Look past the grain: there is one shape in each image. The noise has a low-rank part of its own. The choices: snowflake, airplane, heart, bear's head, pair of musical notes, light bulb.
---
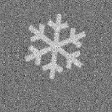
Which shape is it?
snowflake
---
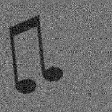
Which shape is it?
pair of musical notes
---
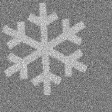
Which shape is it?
snowflake
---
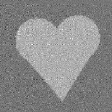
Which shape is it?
heart
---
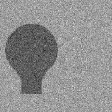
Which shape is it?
light bulb
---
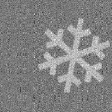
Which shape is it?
snowflake
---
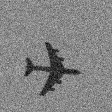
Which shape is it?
airplane
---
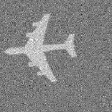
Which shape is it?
airplane
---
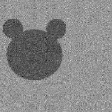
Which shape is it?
bear's head
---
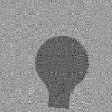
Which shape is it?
light bulb
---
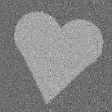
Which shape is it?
heart
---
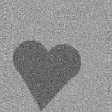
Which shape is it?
heart
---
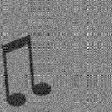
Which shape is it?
pair of musical notes
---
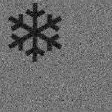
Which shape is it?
snowflake
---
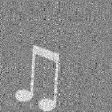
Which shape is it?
pair of musical notes
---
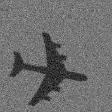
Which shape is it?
airplane
